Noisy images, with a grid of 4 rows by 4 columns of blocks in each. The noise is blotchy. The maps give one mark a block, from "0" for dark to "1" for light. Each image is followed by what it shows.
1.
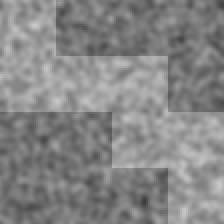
1 0 0 0
1 1 1 0
0 0 1 1
0 0 0 1
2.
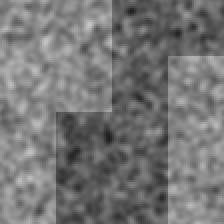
1 1 0 0
1 1 0 1
1 0 0 1
1 0 0 1
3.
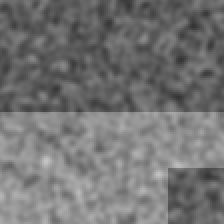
0 0 0 0
0 0 0 0
1 1 1 1
1 1 1 0
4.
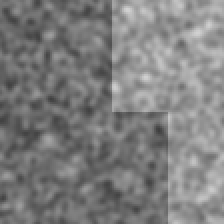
0 0 1 1
0 0 1 1
0 0 0 1
0 0 0 1
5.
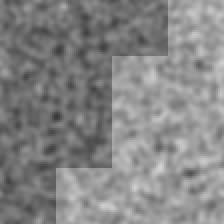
0 0 0 1
0 0 1 1
0 0 1 1
0 1 1 1
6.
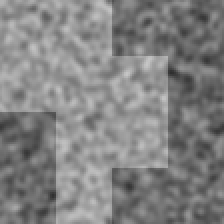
1 1 0 0
1 1 1 0
0 1 1 0
0 1 0 0
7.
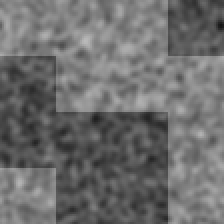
1 1 1 0
0 1 1 1
0 0 0 1
1 0 0 1
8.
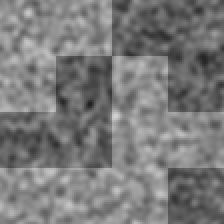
1 1 0 0
1 0 1 0
0 0 1 1
1 1 1 0
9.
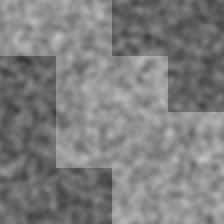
1 1 0 0
0 1 1 0
0 1 1 1
0 0 1 1
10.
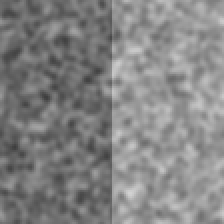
0 0 1 1
0 0 1 1
0 0 1 1
0 0 1 1
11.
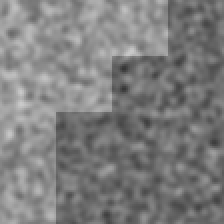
1 1 1 0
1 1 0 0
1 0 0 0
1 0 0 0
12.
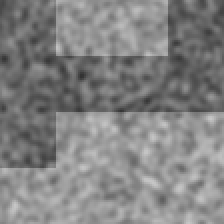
0 1 1 0
0 0 0 0
0 1 1 1
1 1 1 1
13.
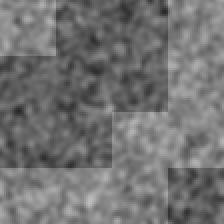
1 0 0 1
0 0 0 1
0 0 1 1
1 1 1 0
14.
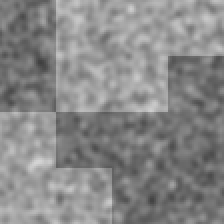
0 1 1 1
0 1 1 0
1 0 0 0
1 1 0 0
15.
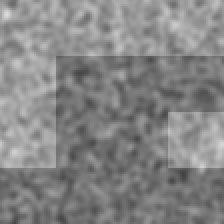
1 1 1 1
1 0 0 0
1 0 0 1
0 0 0 0
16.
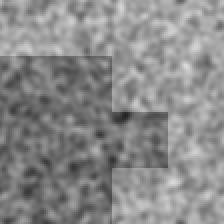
1 1 1 1
0 0 1 1
0 0 0 1
0 0 1 1
